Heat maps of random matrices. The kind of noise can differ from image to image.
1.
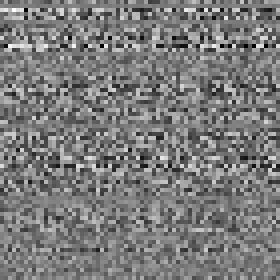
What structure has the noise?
rows of uneven size
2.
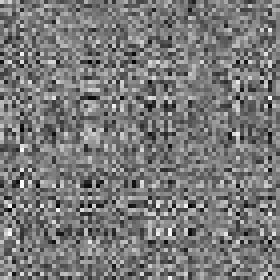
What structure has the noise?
low rank plus noise
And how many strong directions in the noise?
three or four
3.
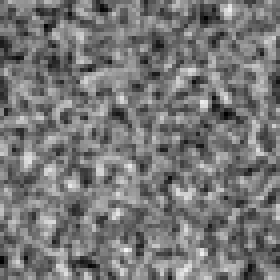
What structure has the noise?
blotchy
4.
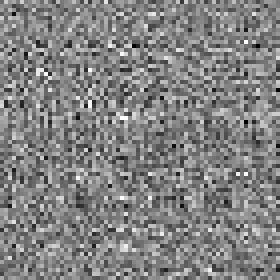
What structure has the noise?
low rank plus noise
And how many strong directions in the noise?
five to eight
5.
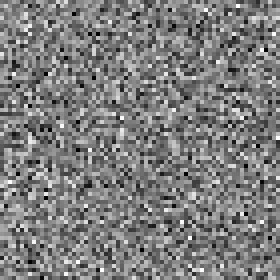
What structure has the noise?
independent entries
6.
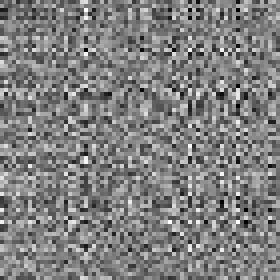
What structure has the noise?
low rank plus noise
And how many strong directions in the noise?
two
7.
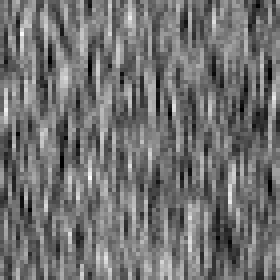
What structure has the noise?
streaked along the columns
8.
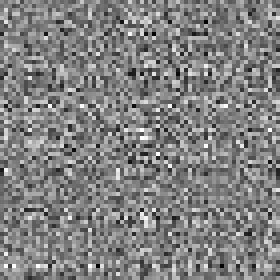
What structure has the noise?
low rank plus noise
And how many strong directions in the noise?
five to eight
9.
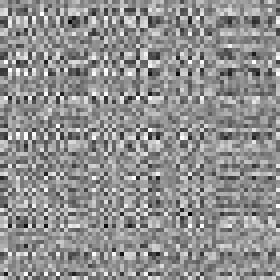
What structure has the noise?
low rank plus noise
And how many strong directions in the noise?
one
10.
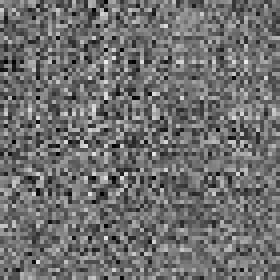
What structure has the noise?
low rank plus noise
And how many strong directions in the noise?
five to eight
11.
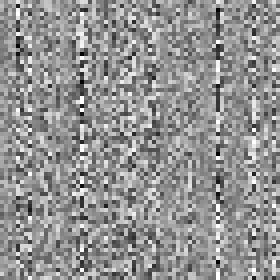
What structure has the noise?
columns of uneven size
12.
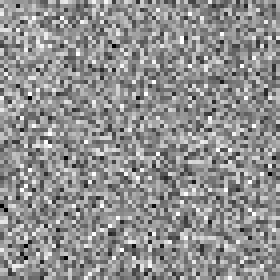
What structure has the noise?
independent entries
